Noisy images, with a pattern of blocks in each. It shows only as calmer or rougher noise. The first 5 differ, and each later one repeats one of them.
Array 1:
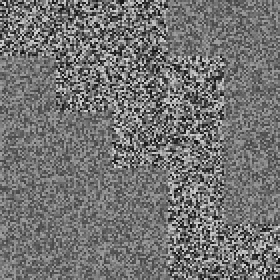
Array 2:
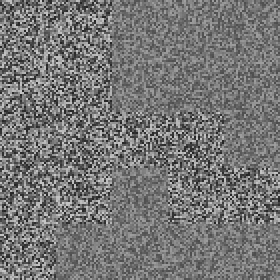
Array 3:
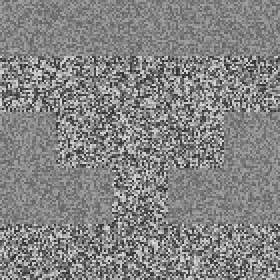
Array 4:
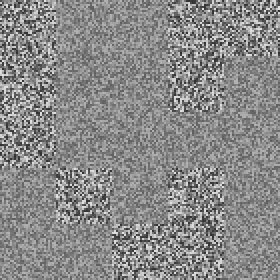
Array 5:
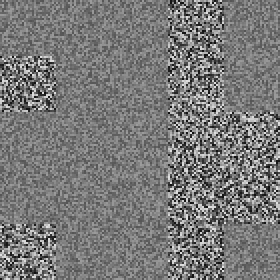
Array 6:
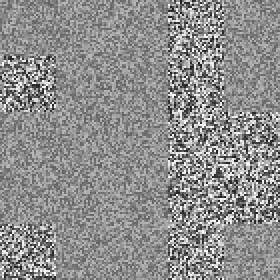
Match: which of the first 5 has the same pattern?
5
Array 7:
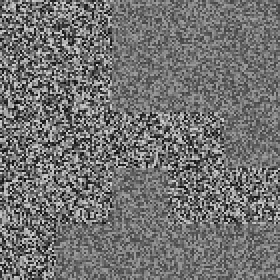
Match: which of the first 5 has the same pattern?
2
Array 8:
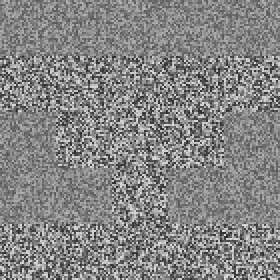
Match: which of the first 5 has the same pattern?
3
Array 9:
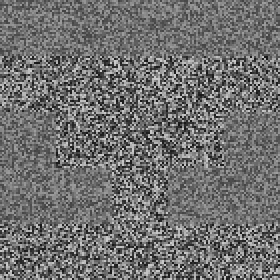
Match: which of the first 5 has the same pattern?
3
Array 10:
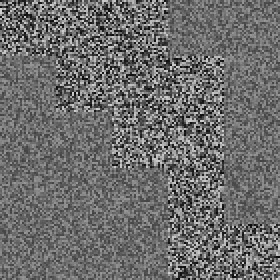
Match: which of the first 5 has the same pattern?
1
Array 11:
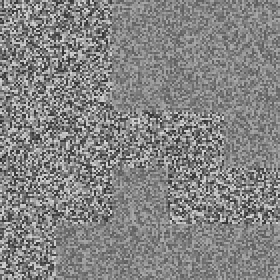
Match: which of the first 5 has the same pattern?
2
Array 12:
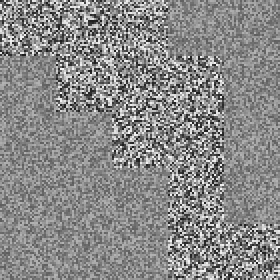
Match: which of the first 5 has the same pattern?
1
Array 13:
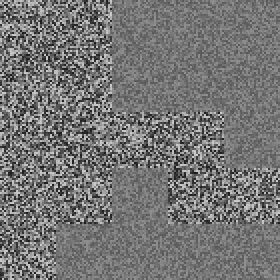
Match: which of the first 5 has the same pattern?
2
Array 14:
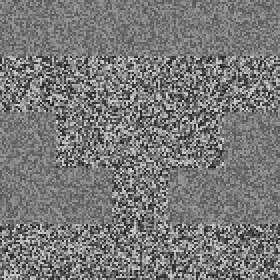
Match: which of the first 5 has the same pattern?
3
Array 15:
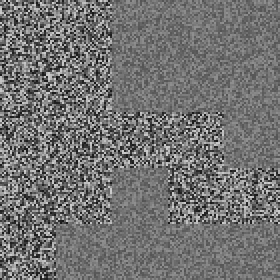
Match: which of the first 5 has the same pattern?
2
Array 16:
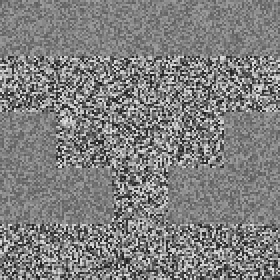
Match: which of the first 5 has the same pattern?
3
